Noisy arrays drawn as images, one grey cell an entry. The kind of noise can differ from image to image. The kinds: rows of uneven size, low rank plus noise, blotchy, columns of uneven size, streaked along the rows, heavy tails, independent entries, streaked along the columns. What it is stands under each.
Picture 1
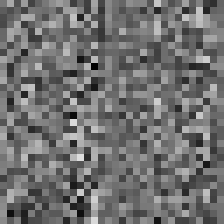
columns of uneven size
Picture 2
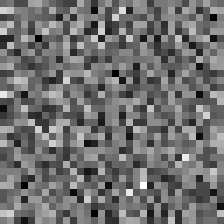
low rank plus noise
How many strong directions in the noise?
one
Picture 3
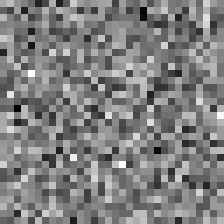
independent entries
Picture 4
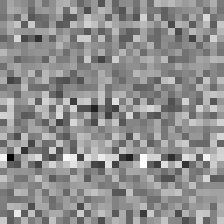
rows of uneven size
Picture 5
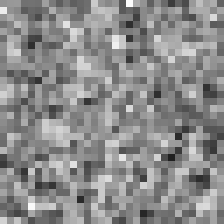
blotchy
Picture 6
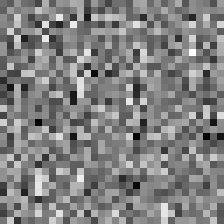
low rank plus noise
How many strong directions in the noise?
three or four
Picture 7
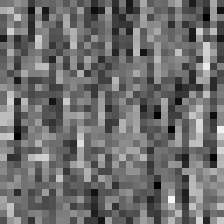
streaked along the columns
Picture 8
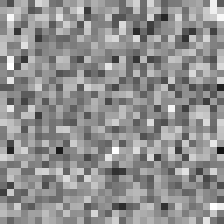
low rank plus noise
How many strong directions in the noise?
three or four
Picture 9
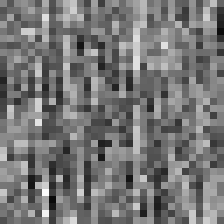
streaked along the columns
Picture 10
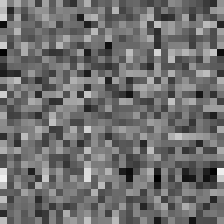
low rank plus noise
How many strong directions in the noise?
one
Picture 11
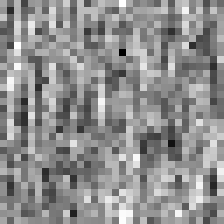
streaked along the columns
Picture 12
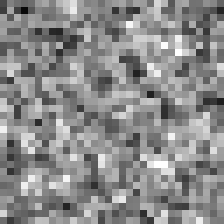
blotchy
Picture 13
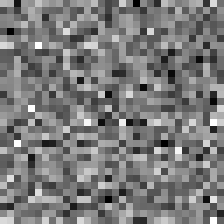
low rank plus noise
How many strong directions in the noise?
one
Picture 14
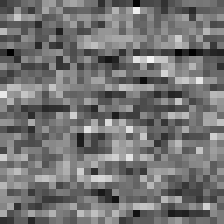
streaked along the rows
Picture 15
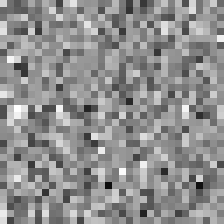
low rank plus noise
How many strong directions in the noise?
one
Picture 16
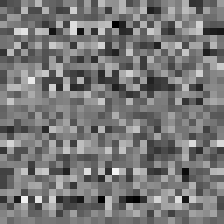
rows of uneven size
